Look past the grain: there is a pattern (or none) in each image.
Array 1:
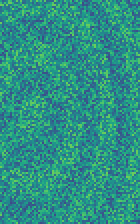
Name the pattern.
rings round one point
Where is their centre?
middle left
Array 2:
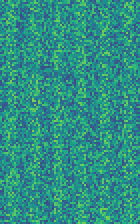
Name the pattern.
vertical stripes
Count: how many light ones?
6
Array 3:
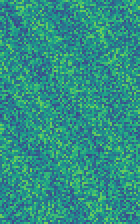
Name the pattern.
diagonal stripes
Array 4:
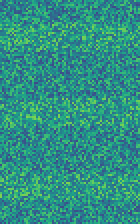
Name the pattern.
horizontal stripes
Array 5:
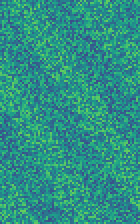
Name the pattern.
diagonal stripes
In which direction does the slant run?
top left to bottom right
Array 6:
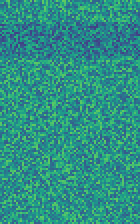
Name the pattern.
one horizontal stripe
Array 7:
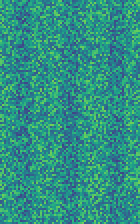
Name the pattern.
vertical stripes
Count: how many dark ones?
3
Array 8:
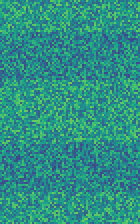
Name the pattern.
horizontal stripes
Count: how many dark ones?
2
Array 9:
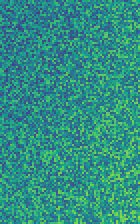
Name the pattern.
a smooth slope
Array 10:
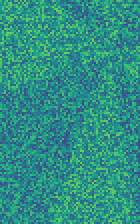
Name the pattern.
spokes from one point
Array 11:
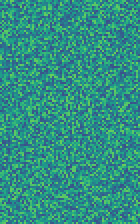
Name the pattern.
only noise
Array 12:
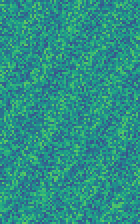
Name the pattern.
diagonal stripes
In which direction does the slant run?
bottom left to top right
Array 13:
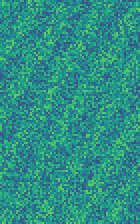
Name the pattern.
diagonal stripes
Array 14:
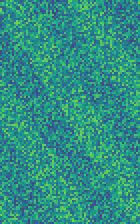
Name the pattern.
diagonal stripes
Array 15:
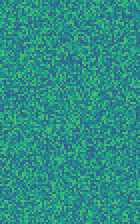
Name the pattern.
only noise
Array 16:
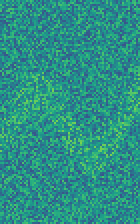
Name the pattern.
a wavy band
